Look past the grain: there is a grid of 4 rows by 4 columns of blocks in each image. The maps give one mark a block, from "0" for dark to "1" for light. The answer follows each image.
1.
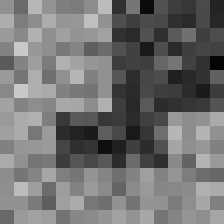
1 1 0 0
1 1 0 0
1 0 0 1
1 1 1 1
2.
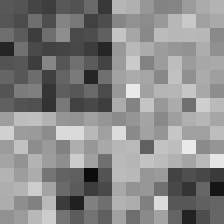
0 0 1 1
0 0 1 1
1 1 1 1
1 0 1 0
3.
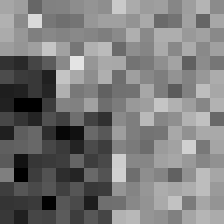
1 1 1 1
0 1 1 1
0 0 1 1
0 0 1 1
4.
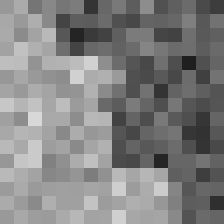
1 0 0 0
1 1 0 0
1 1 0 0
1 1 1 0
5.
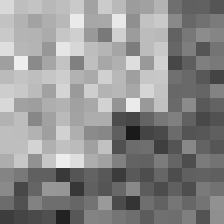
1 1 1 0
1 1 1 0
1 1 0 0
0 0 0 0
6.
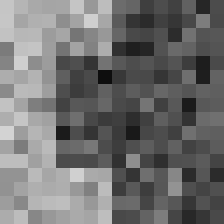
1 1 0 0
1 0 0 0
1 0 0 0
1 1 0 0
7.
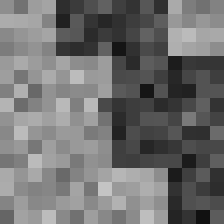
1 0 0 1
1 1 0 0
1 1 0 0
1 1 1 0
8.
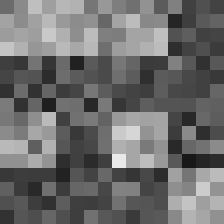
1 1 1 0
0 0 0 0
1 0 1 0
0 0 0 1
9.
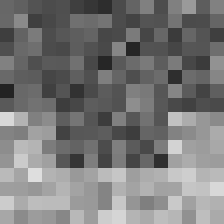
0 0 0 0
0 0 0 0
1 0 0 1
1 1 1 1
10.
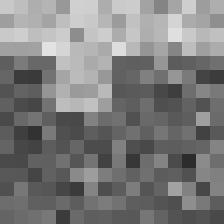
1 1 1 1
0 1 0 0
0 0 0 0
0 0 0 0
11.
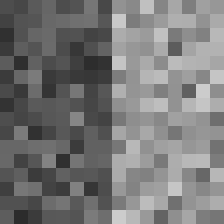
0 0 1 1
0 0 1 1
0 0 1 1
0 0 1 1
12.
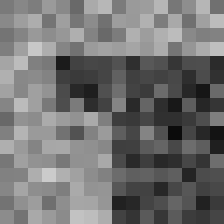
1 1 1 1
1 0 0 0
1 1 0 0
1 1 0 0
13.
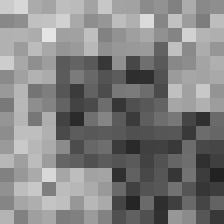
1 1 1 1
1 0 0 1
1 0 0 0
1 1 0 0
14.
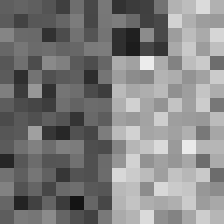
0 0 0 1
0 0 1 1
0 0 1 1
0 0 1 1
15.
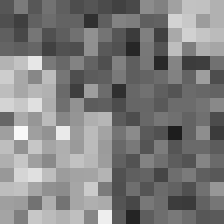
0 0 0 1
1 0 0 0
1 1 0 0
1 1 0 0
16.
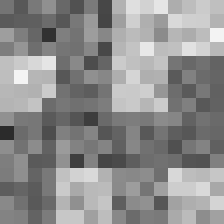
0 0 1 1
1 0 1 0
0 0 0 0
0 1 0 1
